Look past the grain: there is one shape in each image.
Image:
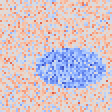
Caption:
blue ellipse
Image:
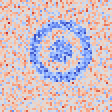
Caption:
blue bullseye
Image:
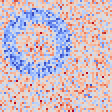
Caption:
blue ring
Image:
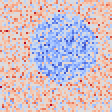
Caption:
blue disc
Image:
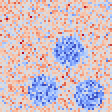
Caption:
blue three dots
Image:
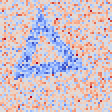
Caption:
blue triangle frame
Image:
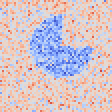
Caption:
blue disc with a wedge cut out
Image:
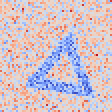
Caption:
blue triangle frame
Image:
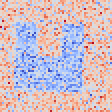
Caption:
blue square with a notch
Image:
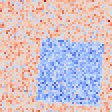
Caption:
blue square
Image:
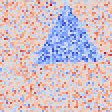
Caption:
blue triangle
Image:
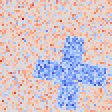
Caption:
blue cross
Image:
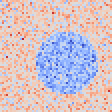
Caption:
blue disc
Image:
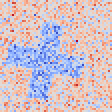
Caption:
blue cross
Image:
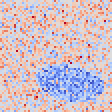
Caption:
blue ellipse
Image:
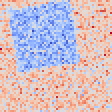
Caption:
blue square
